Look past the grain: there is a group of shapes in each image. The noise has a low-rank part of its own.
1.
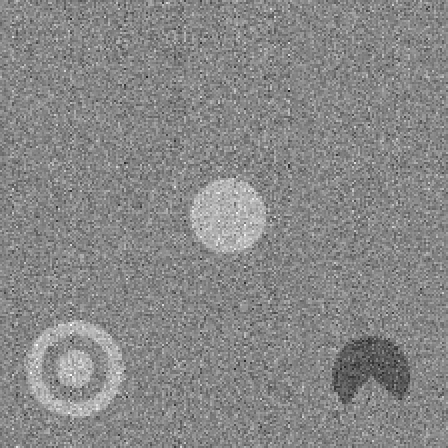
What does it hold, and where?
centre: light disc; bottom left: light bullseye; bottom right: dark disc with a wedge cut out
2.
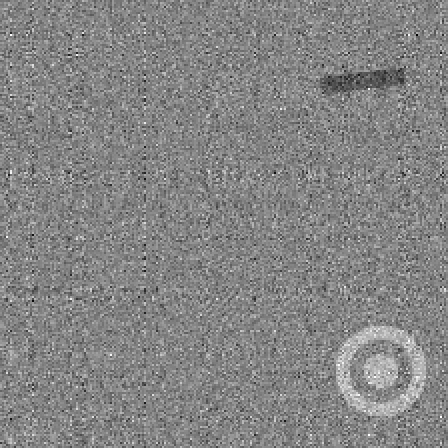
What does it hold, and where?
top right: dark bar; bottom right: light bullseye
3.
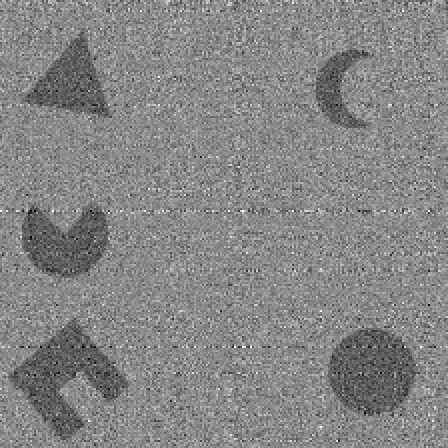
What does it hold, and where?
top left: dark triangle; top right: dark crescent; middle left: dark disc with a wedge cut out; bottom left: dark square with a notch; bottom right: dark disc
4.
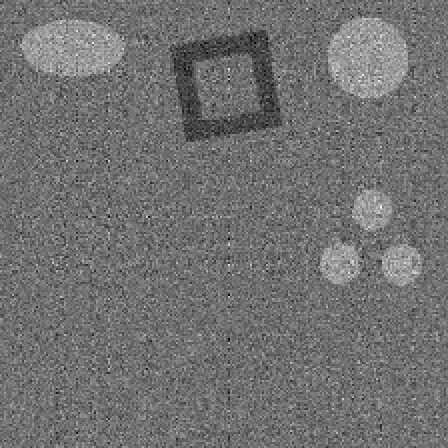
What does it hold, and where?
top left: light ellipse; top middle: dark square frame; top right: light disc; middle right: light three dots
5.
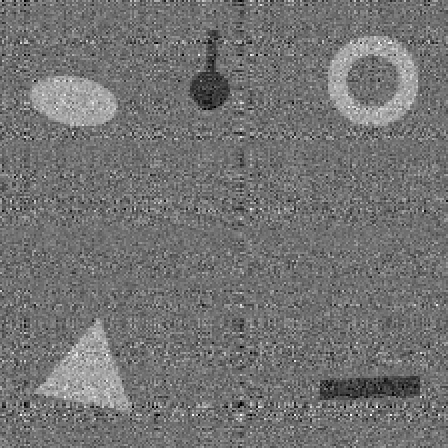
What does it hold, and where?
top left: light ellipse; top middle: dark lollipop; top right: light ring; bottom left: light triangle; bottom right: dark bar
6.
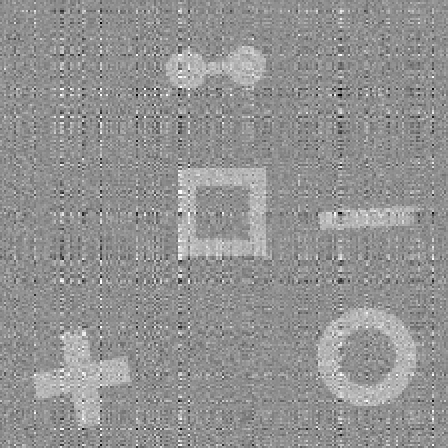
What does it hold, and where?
top middle: light dumbbell; centre: light square frame; middle right: light bar; bottom left: light cross; bottom right: light ring
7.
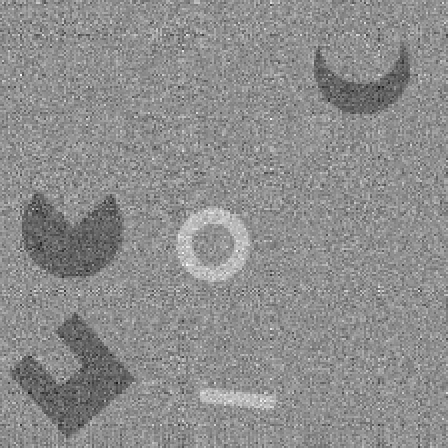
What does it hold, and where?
top right: dark crescent; middle left: dark disc with a wedge cut out; centre: light ring; bottom left: dark square with a notch; bottom middle: light bar
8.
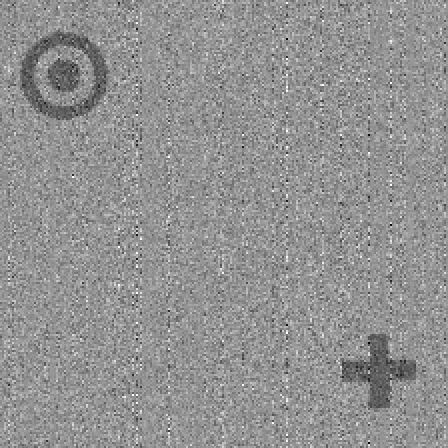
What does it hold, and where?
top left: dark bullseye; bottom right: dark cross
